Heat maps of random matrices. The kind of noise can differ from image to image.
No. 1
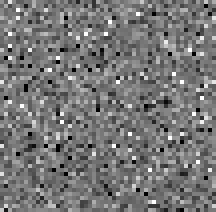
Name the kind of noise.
heavy tails
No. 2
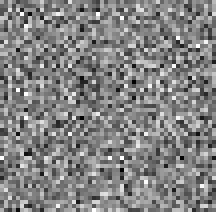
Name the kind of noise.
low rank plus noise
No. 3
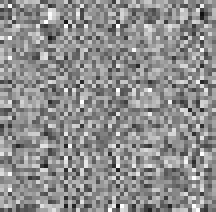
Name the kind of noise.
low rank plus noise
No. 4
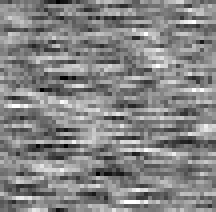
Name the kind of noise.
streaked along the rows
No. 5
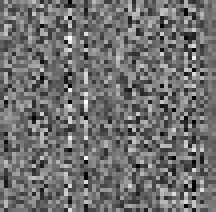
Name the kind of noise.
columns of uneven size
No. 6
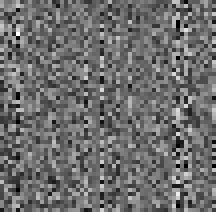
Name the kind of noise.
columns of uneven size
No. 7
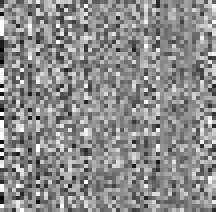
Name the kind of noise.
columns of uneven size
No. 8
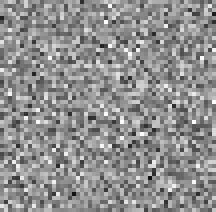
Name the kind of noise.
independent entries
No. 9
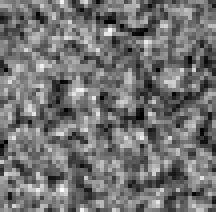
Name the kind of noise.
blotchy
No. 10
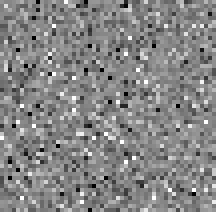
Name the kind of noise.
heavy tails
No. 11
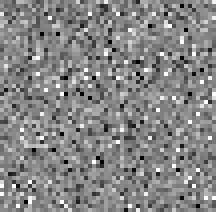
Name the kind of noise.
heavy tails
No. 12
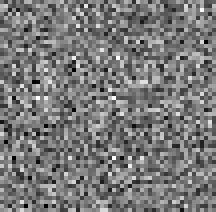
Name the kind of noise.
low rank plus noise
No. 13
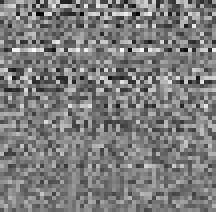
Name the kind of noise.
rows of uneven size
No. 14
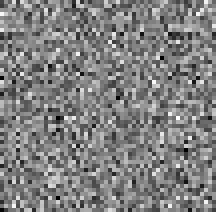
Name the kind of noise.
low rank plus noise
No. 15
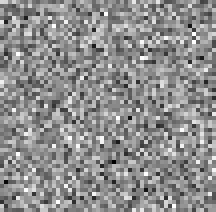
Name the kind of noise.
independent entries
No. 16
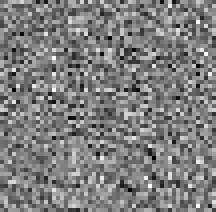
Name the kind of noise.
low rank plus noise
